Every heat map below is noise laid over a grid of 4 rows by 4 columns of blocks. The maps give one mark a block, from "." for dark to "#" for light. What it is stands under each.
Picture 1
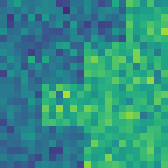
...#
..##
.###
..##
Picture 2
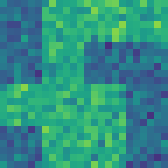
.###
.#..
###.
.##.
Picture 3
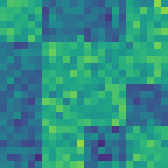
#..#
.###
.##.
.#.#
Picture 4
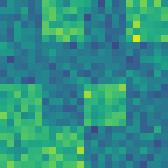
.#.#
....
#.#.
##..
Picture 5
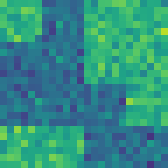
#.##
..##
...#
##..
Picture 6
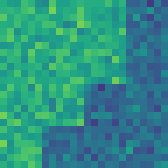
###.
###.
##..
#...
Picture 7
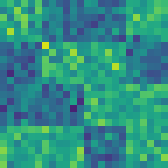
#..#
.##.
..##
##.#
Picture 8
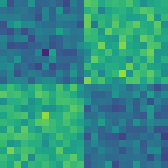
..##
..##
##..
##..
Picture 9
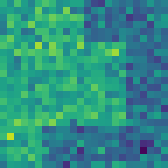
##..
###.
###.
#...
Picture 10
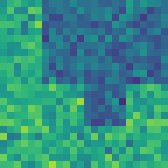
#...
#...
##.#
####
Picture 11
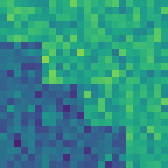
####
.###
..##
...#
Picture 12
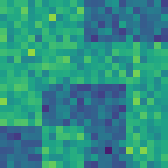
##..
####
#..#
.#.#
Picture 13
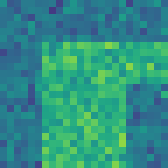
....
.###
.##.
.##.
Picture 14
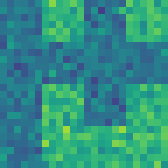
.#.#
....
.#.#
.###
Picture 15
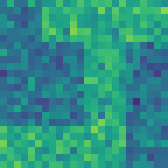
.###
..#.
..#.
###.
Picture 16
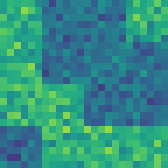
#..#
#...
##..
.###
